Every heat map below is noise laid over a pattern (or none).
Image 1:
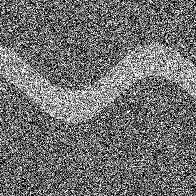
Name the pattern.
a wavy band
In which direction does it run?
left to right
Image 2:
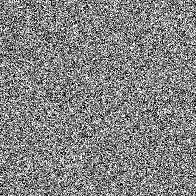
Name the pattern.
only noise
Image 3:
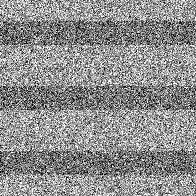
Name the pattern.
horizontal stripes
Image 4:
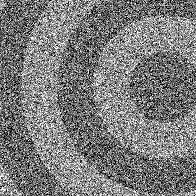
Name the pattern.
rings round one point
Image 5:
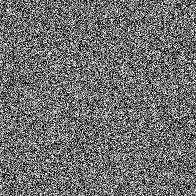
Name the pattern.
only noise
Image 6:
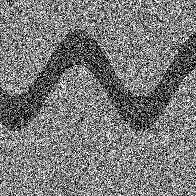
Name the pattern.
a wavy band
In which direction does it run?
left to right
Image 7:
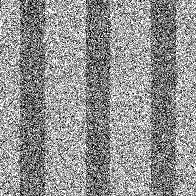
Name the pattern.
vertical stripes
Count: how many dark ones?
3
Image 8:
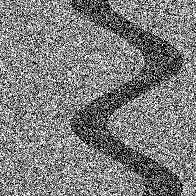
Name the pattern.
a wavy band
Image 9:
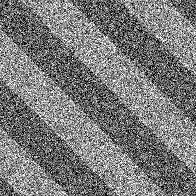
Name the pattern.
diagonal stripes
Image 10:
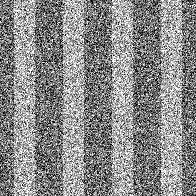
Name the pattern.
vertical stripes
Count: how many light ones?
4
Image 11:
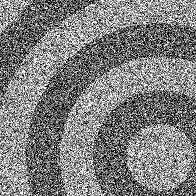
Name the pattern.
rings round one point
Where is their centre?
bottom right
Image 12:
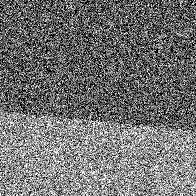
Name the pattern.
a sharp edge
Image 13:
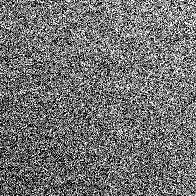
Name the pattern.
a smooth slope
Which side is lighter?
top right
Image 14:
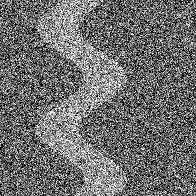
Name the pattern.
a wavy band
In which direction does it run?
top to bottom
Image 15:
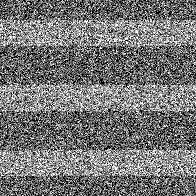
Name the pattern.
horizontal stripes
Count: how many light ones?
3
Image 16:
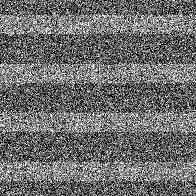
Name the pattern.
horizontal stripes
